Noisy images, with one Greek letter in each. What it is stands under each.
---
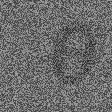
theta
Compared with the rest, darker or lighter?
darker
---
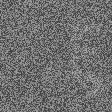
xi
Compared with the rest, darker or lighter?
lighter
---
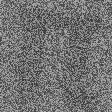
pi
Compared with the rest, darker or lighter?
darker
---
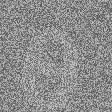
theta
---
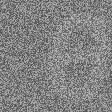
theta
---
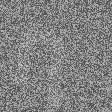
eta
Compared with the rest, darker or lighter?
lighter
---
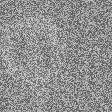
phi
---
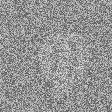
phi
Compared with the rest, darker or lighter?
lighter
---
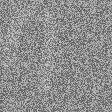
eta
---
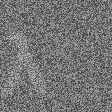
lambda
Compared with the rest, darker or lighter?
lighter
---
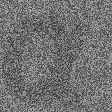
alpha
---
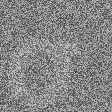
sigma
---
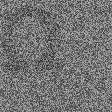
omega
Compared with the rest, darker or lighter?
darker
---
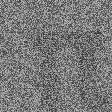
pi
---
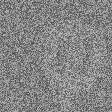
phi
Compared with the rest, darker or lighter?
lighter
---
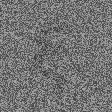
xi
